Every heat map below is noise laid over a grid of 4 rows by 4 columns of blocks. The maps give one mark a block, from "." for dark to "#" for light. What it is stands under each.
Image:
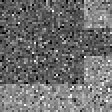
...#
....
...#
####
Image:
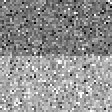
....
....
####
####
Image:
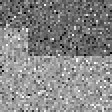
....
#...
####
####
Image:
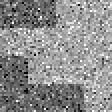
..##
####
.###
...#
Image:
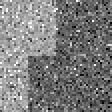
##..
##..
#...
#...
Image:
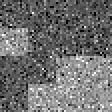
....
#...
..##
.###
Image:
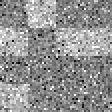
.#..
#.##
....
#...
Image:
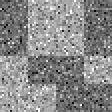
.##.
.##.
#..#
##..
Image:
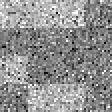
###.
....
#...
.##.
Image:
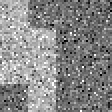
#...
##..
##..
.#..
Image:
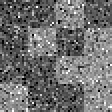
..#.
.#.#
..##
#..#
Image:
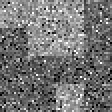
###.
.##.
....
..#.
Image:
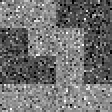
##..
.##.
..#.
####
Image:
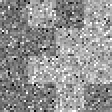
.#.#
..##
.###
..#.
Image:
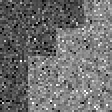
...#
..##
.###
.###
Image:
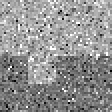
####
####
.#..
....
